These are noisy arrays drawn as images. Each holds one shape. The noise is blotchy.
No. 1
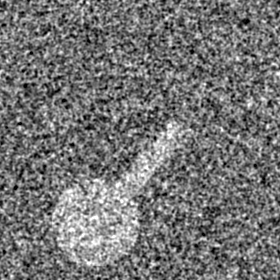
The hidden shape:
lollipop
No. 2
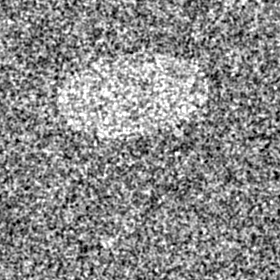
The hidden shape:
ellipse
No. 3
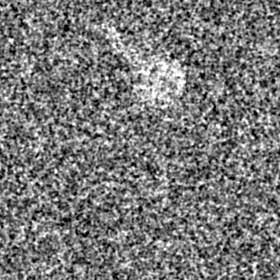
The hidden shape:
lollipop
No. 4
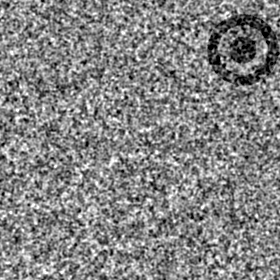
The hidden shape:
bullseye
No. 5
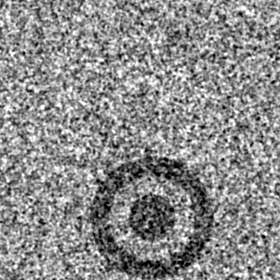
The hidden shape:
bullseye
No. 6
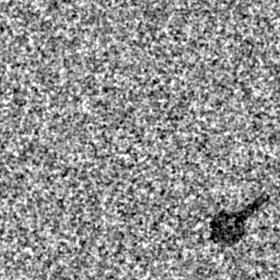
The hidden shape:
lollipop
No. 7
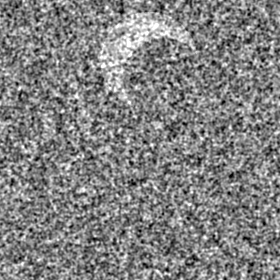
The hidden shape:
crescent
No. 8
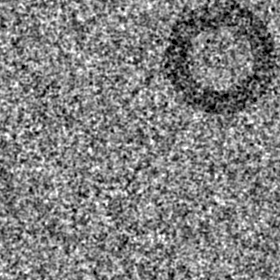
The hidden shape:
ring
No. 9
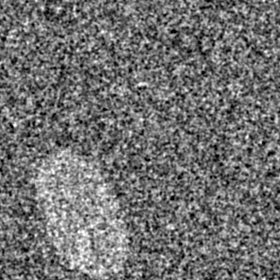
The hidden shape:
ellipse
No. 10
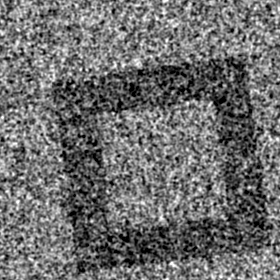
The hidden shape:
square frame
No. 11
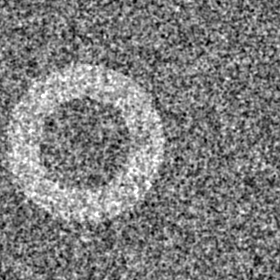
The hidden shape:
ring
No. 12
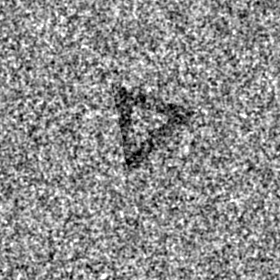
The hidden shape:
triangle frame
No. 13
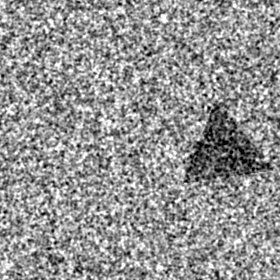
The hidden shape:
triangle
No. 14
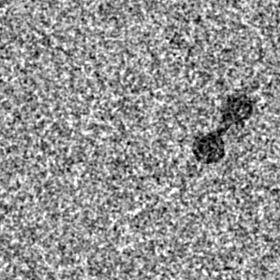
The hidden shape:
dumbbell
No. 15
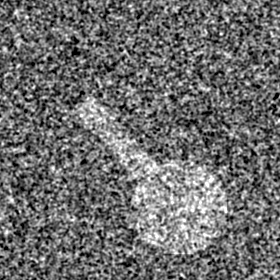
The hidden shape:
lollipop
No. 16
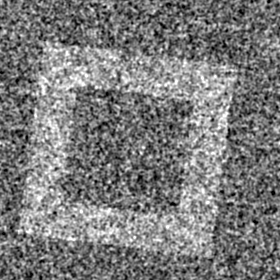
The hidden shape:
square frame
